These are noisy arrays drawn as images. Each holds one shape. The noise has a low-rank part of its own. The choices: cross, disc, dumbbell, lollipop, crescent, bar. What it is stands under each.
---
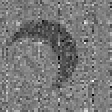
crescent
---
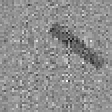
bar
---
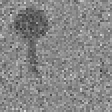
lollipop
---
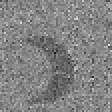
crescent
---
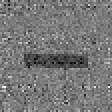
bar
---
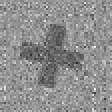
cross
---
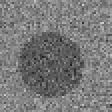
disc
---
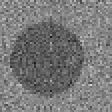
disc
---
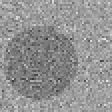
disc
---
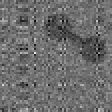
dumbbell
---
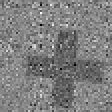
cross
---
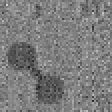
dumbbell
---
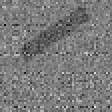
bar
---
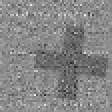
cross
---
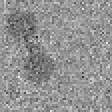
dumbbell
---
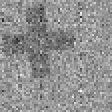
cross
